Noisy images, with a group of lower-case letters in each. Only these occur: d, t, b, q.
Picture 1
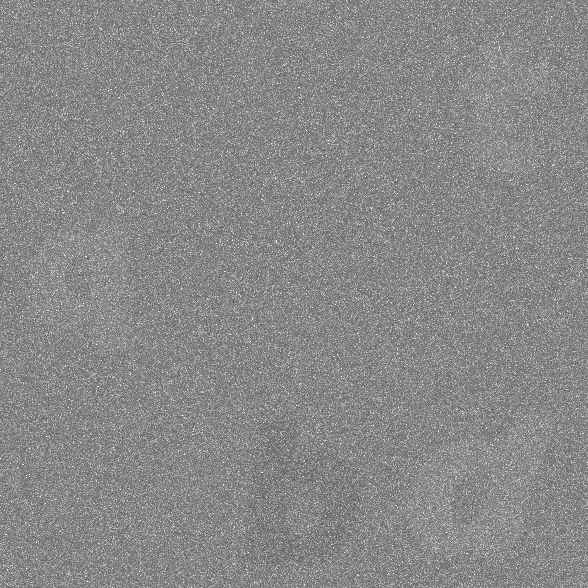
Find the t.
top right
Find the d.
bottom right
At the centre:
nothing
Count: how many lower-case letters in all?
4
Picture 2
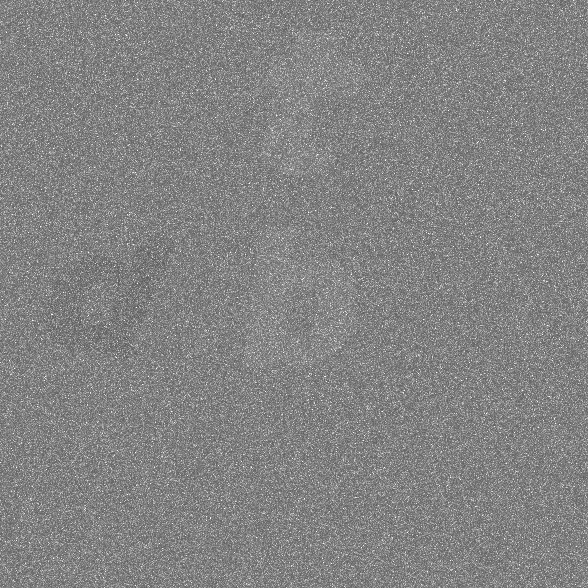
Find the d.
middle left
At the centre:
b
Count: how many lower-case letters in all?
3
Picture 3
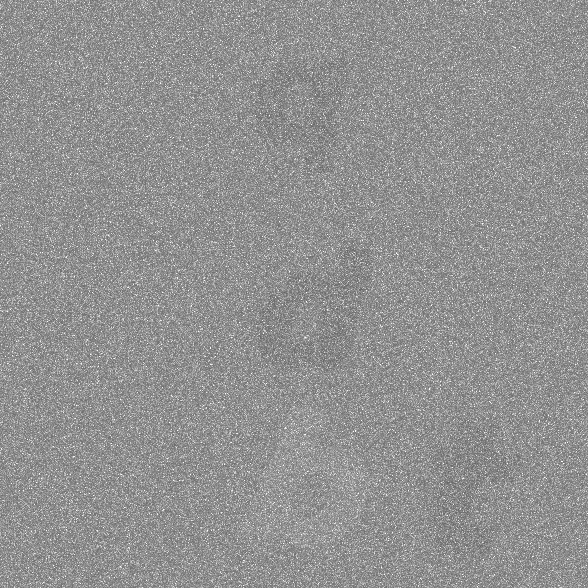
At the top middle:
q
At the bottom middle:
b
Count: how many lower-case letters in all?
4
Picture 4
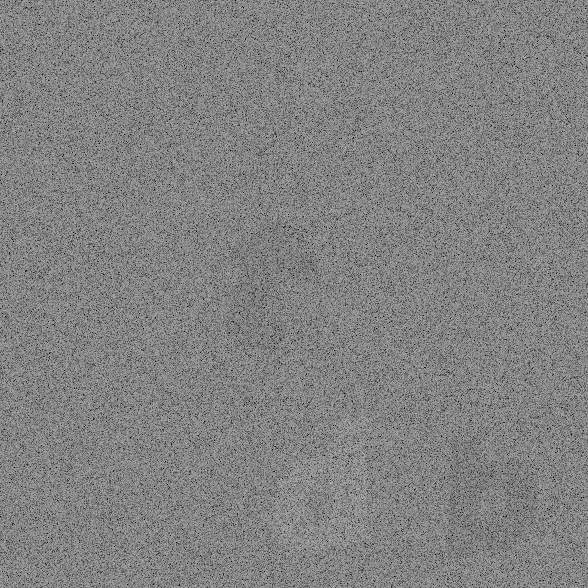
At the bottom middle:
d
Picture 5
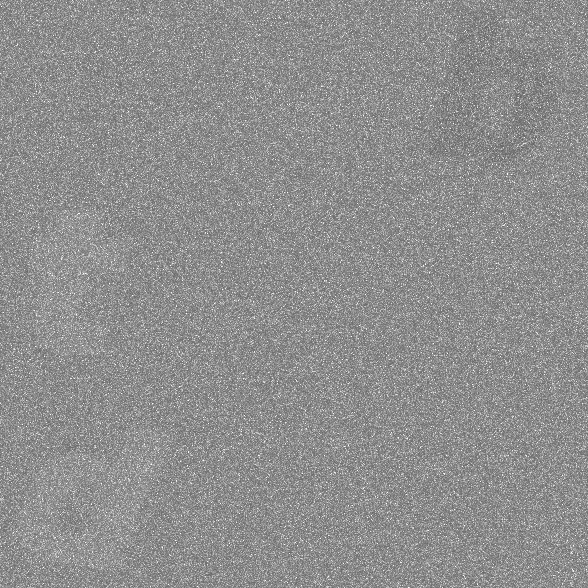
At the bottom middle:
nothing
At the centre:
nothing
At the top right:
b
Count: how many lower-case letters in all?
3
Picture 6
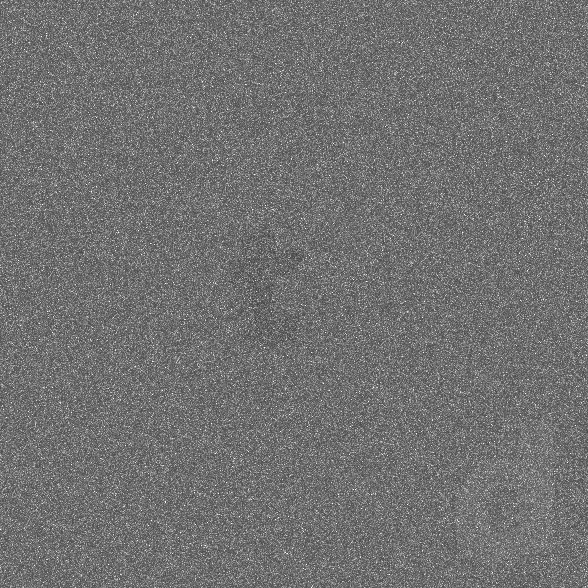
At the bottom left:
nothing
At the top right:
nothing
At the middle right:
nothing
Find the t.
centre
